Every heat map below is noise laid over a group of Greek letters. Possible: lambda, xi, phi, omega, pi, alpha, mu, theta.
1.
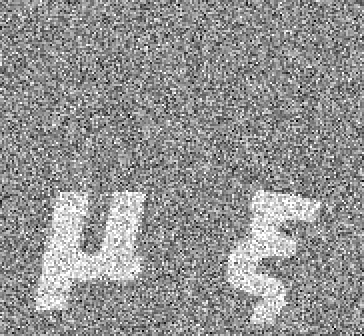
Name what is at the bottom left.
mu
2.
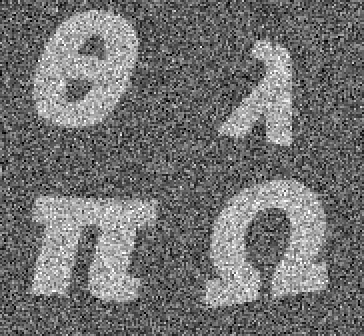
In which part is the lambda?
top right
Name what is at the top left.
theta
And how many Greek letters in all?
4
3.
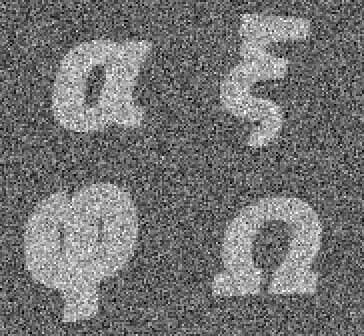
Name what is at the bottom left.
phi
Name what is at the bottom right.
omega
